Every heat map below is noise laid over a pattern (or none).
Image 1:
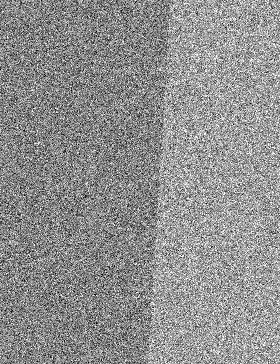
a sharp edge
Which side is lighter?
right
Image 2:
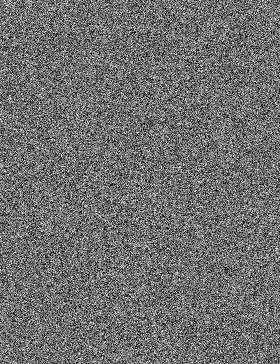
only noise
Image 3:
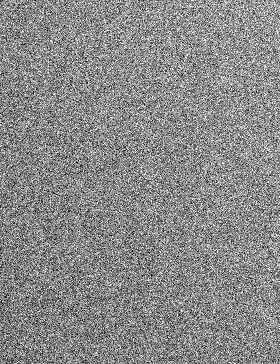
a smooth slope
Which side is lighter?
top right
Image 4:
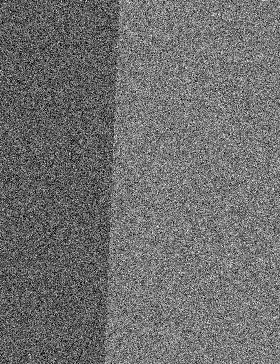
a sharp edge
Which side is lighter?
right
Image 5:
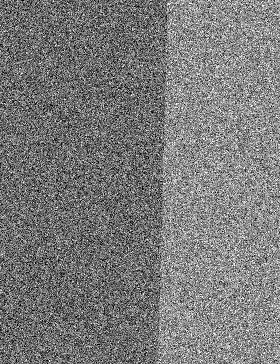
a sharp edge
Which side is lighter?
right
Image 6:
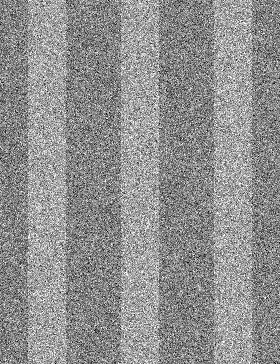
vertical stripes
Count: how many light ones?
3
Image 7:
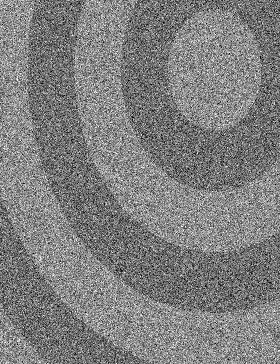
rings round one point
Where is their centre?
top right
